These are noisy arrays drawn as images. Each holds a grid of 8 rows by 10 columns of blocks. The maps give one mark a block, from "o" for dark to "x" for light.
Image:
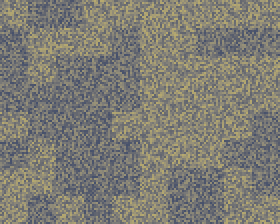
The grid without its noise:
xooxxxxxxx
oxxxoxxooo
oxoooxxxxx
oooooxxxxx
xoooxxxxxo
oxoooxxxoo
xxoooxooxo
xoxoxxooxx
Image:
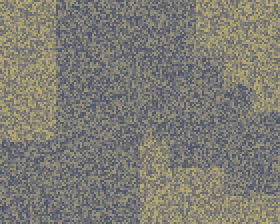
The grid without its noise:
xxoooooxxx
xxoooooxxx
xxooooooxx
xxooooooox
xxoooooooo
oooooxoooo
oooooxxxoo
oooooxxxxx
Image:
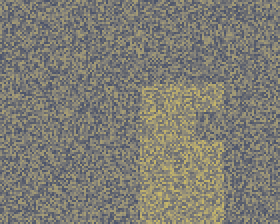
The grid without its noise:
oooooooooo
oooooooooo
oooooooooo
oooooxxxoo
oooooxxooo
oooooxxxoo
oooooxxxoo
oooooxxxoo
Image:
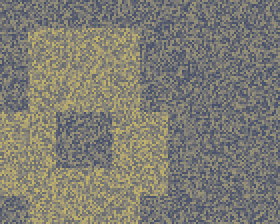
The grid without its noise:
oooooooooo
oxxxxooooo
oxxxxooooo
oxxxxooooo
xxooxxoooo
xxooxxoooo
xxxxxxoooo
oxxxxooooo
